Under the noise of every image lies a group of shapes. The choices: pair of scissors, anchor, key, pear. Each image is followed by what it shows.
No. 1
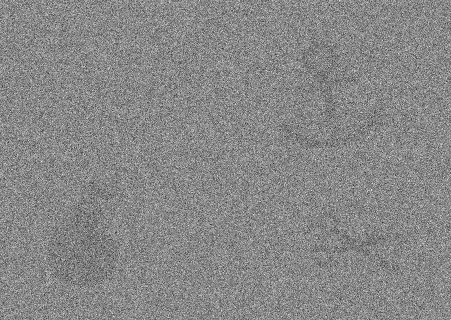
top right: anchor; bottom left: pear; bottom right: pair of scissors
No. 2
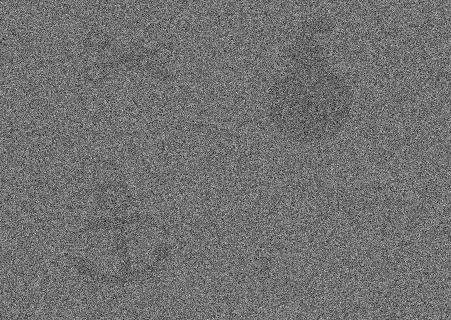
top left: pair of scissors; top right: pear; bottom left: anchor
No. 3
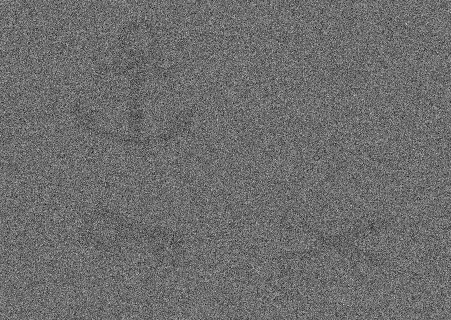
top left: anchor; bottom left: key; bottom right: pair of scissors
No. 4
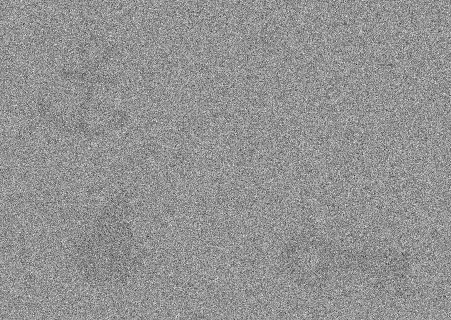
top left: anchor; bottom left: pear; bottom right: key
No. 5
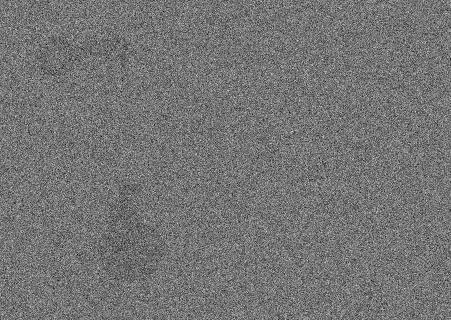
top left: key; bottom left: pear
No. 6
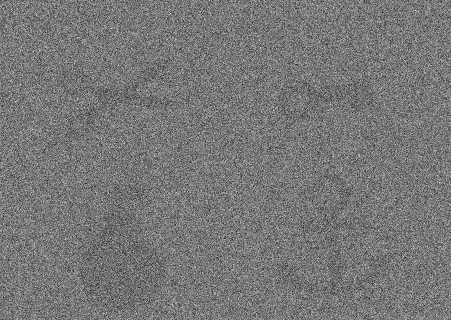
top left: pair of scissors; top right: key; bottom left: pear; bottom right: anchor
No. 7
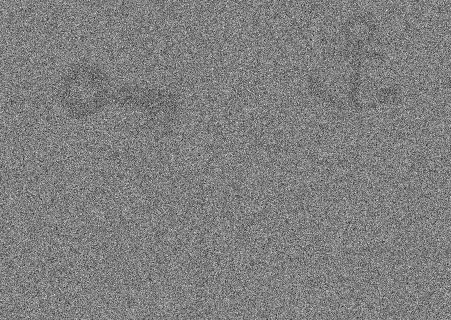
top left: key; top right: anchor
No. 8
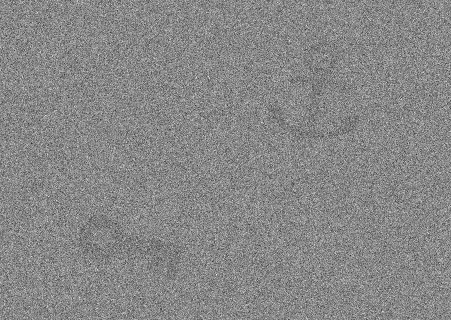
top right: anchor; bottom left: key
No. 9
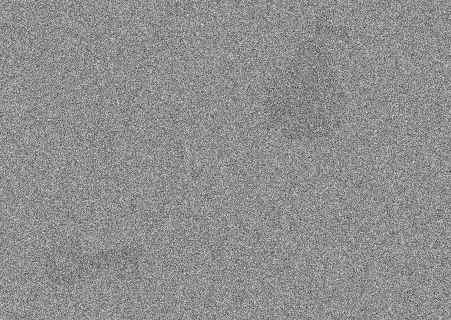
top right: pear; bottom left: key
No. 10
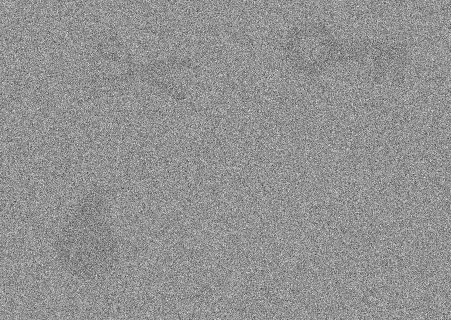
top left: pair of scissors; top right: key; bottom left: pear
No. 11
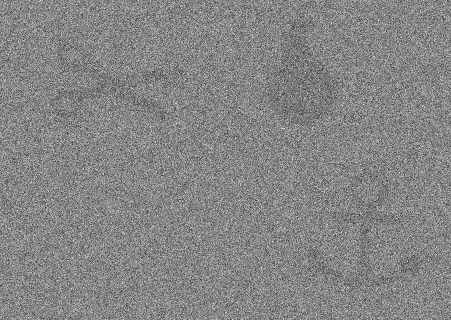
top left: pair of scissors; top right: pear; bottom right: anchor
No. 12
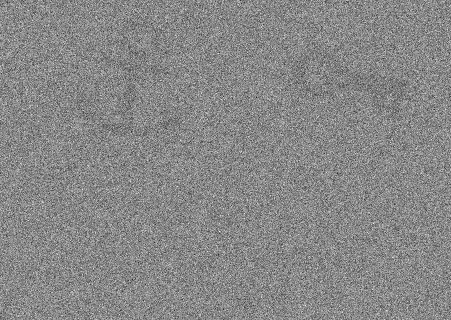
top left: anchor; top right: key
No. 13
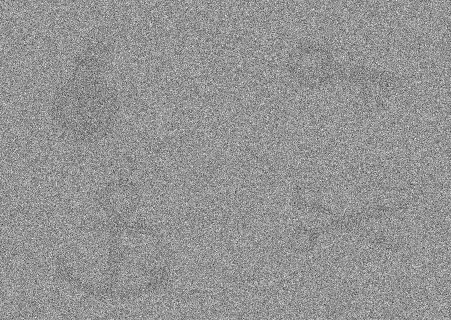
top left: pear; top right: key; bottom left: anchor; bottom right: pair of scissors
